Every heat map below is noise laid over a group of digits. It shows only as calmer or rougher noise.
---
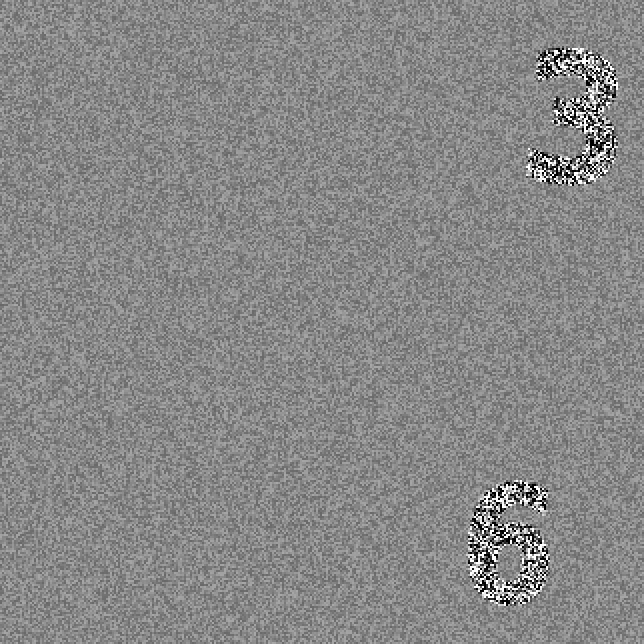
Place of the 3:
top right
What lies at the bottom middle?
nothing
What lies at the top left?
nothing
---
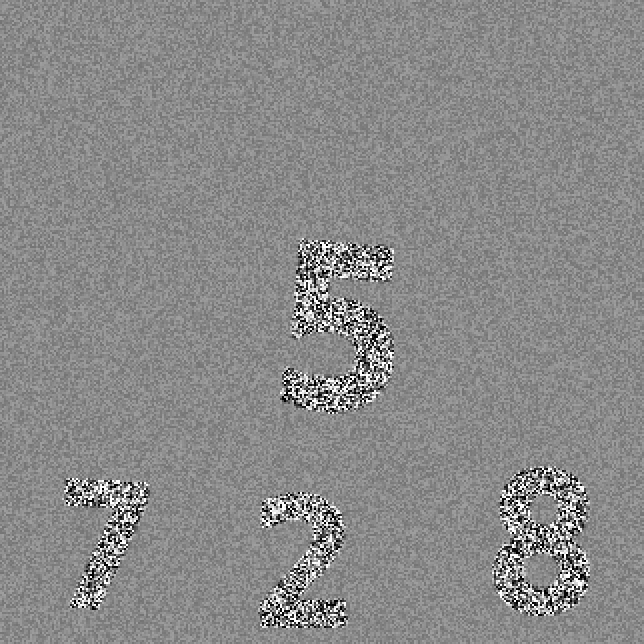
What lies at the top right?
nothing
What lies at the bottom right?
8
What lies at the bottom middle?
2
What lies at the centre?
5
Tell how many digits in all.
4
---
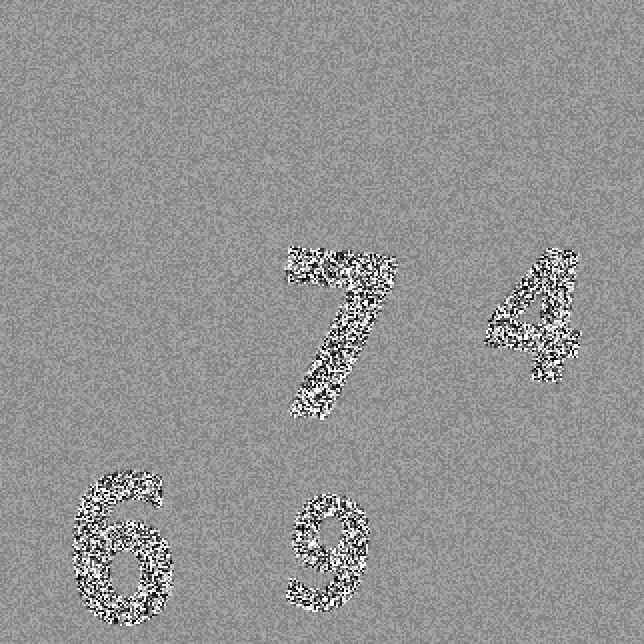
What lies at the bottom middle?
9
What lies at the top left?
nothing
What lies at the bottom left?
6
